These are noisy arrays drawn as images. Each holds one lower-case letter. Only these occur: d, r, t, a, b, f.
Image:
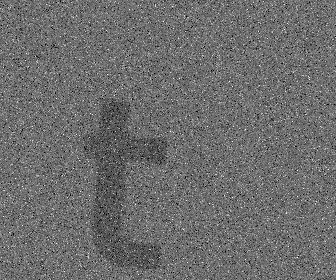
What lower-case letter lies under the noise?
t
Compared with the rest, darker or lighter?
darker
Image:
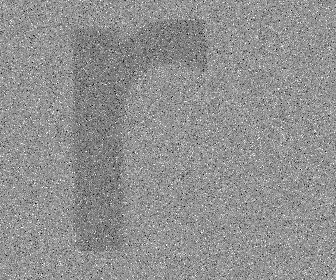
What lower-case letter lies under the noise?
r
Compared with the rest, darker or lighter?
darker
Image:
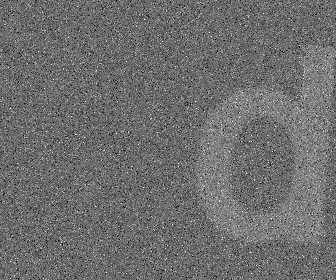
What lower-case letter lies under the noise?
d
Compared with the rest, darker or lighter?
lighter
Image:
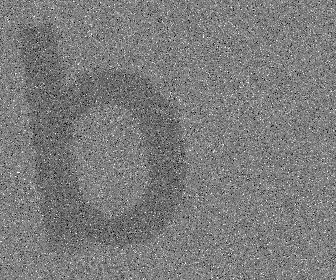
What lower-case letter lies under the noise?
b
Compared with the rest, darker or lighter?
darker
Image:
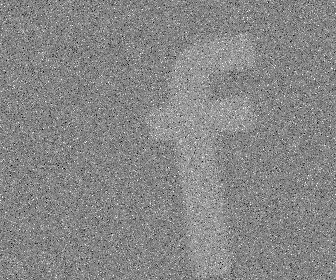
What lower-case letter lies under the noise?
f
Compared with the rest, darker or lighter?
lighter
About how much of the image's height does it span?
nearly all
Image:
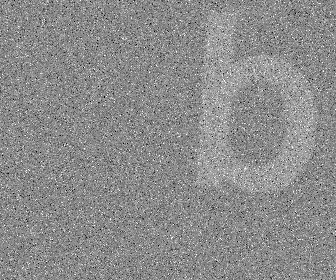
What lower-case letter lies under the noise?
b
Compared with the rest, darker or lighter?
lighter
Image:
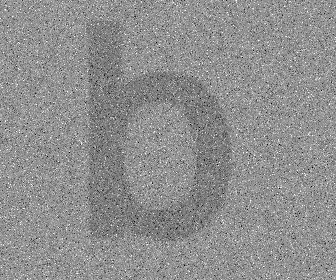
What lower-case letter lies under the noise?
b
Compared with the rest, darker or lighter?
darker
